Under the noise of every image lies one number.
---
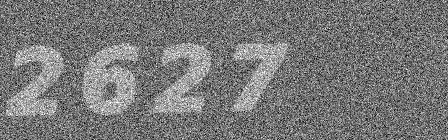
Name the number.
2627
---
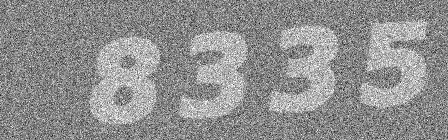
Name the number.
8335
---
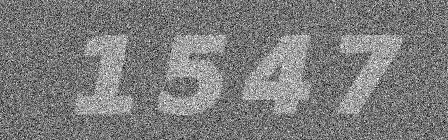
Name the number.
1547
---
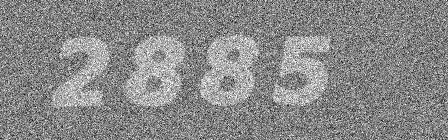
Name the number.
2885
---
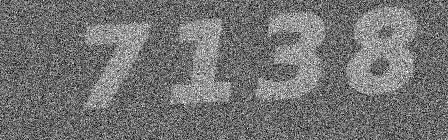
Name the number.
7138
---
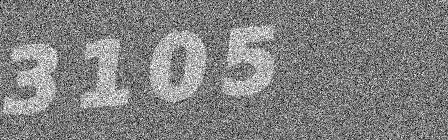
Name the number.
3105
